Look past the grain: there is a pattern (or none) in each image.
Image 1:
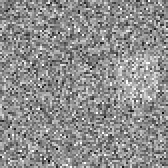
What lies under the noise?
one block
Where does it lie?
middle right
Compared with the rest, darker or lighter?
lighter
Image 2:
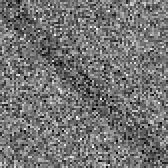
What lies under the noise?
a diagonal band
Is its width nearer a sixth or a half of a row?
a sixth
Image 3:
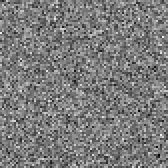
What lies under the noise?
only noise
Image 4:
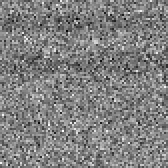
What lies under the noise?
bands of rows
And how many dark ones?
2
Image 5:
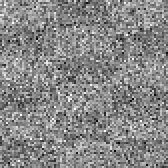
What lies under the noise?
a checkerboard
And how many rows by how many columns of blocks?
6 by 3
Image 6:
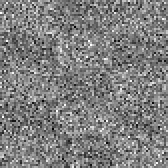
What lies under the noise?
a checkerboard
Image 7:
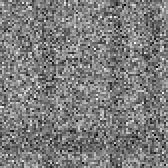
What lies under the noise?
bands of rows crossing bands of columns
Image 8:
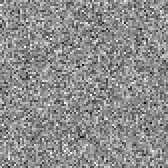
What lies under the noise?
only noise
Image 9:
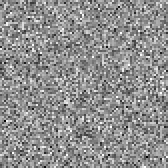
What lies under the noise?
only noise
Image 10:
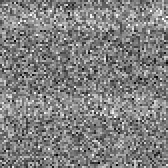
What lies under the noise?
bands of rows
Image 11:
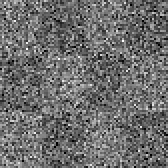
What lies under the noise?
a checkerboard
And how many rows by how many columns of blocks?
3 by 4
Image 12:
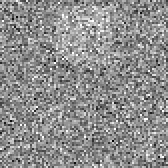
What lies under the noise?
one block
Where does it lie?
top middle
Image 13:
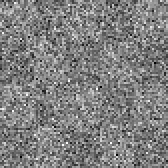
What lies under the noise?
a checkerboard
